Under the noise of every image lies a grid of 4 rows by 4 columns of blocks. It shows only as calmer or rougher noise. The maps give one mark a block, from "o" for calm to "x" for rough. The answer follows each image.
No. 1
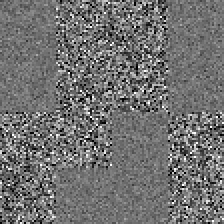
o x x o
o x x o
x x o x
x o o x
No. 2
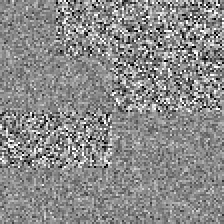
o x x x
o o x x
x x o o
o o o o
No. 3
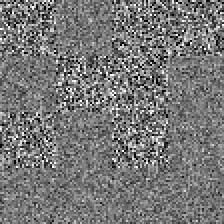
x o x x
o x x o
x o x o
o o o o
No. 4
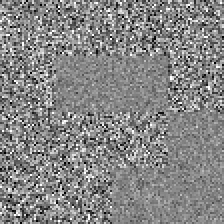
x x x x
x o o x
x x x o
x x o o
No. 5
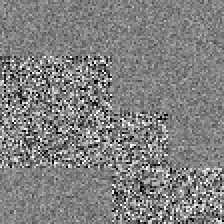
o o o o
x x o o
x x x o
o o x x
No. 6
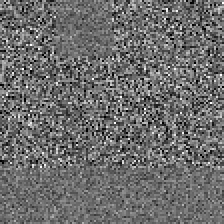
x o x x
x x x x
x x x x
o o o o
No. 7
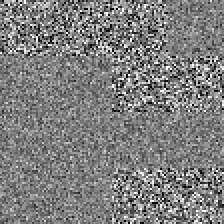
x x x o
o o x x
o o o o
o o x x
